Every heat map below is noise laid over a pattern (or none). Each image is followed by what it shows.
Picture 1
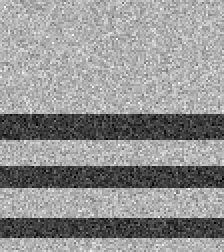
bands of rows
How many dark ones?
3
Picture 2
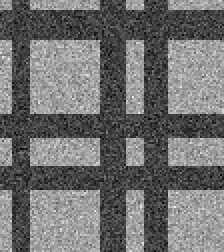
bands of rows crossing bands of columns
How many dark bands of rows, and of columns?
3 and 3
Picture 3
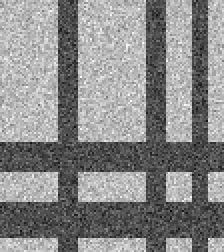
bands of rows crossing bands of columns
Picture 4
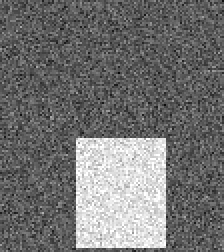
one block
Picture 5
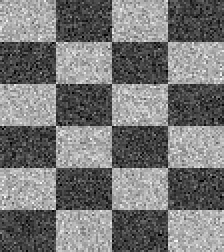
a checkerboard
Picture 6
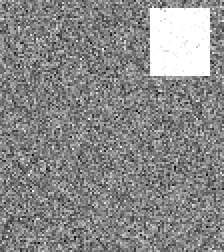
one block
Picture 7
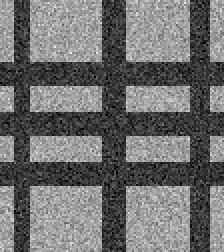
bands of rows crossing bands of columns
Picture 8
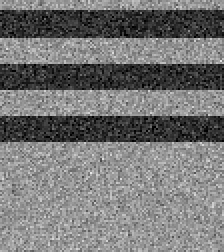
bands of rows
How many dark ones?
3
